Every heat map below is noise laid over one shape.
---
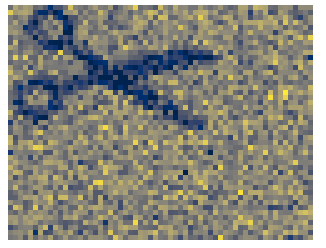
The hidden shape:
pair of scissors
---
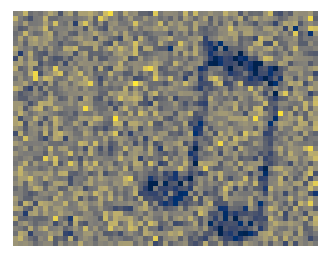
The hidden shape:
pair of musical notes
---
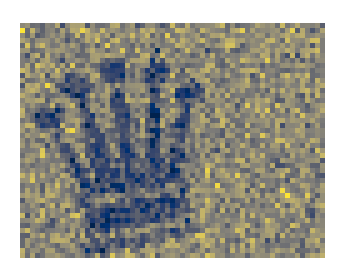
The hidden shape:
chess queen
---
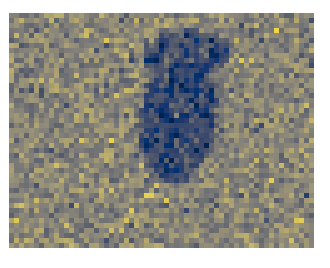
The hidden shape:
footprint
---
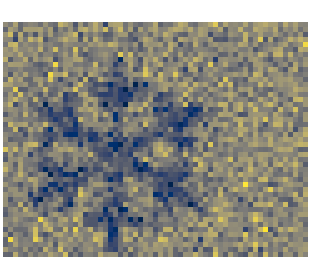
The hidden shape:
snowflake
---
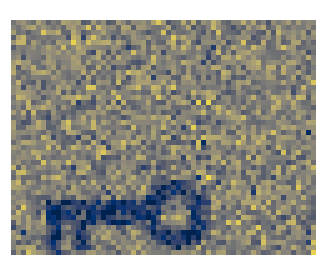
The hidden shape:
key
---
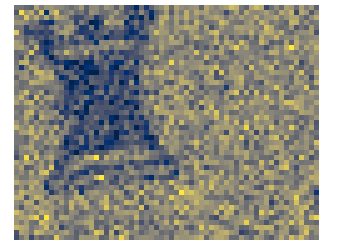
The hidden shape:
chess rook
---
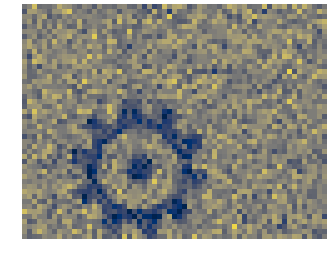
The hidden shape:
gear
